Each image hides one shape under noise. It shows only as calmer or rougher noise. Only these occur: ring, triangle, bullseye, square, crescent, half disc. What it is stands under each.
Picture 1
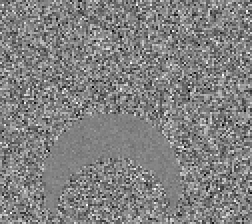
crescent
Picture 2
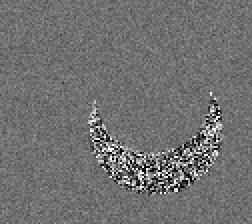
crescent
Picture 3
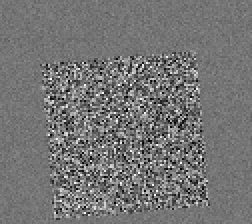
square
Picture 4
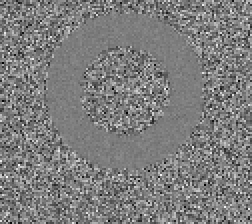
ring
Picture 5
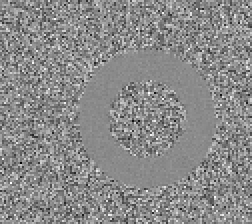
ring
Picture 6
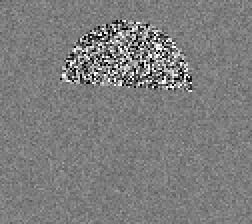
half disc
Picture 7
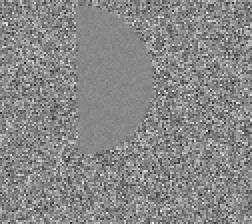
half disc
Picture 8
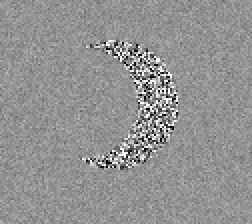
crescent
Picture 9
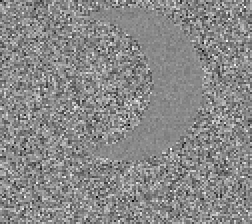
crescent
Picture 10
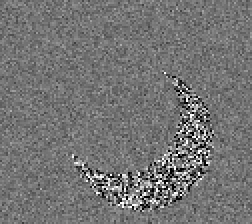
crescent
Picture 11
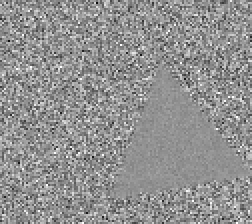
triangle
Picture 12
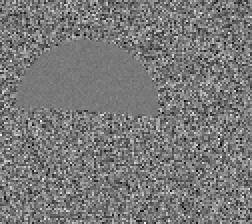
half disc
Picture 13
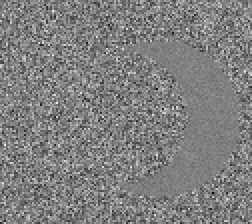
crescent
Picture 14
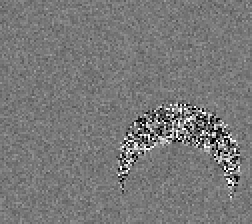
crescent
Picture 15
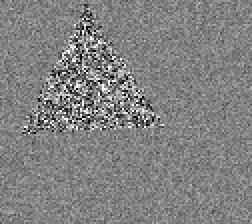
triangle
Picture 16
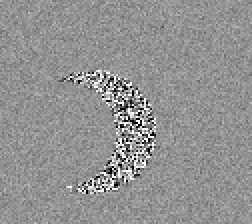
crescent
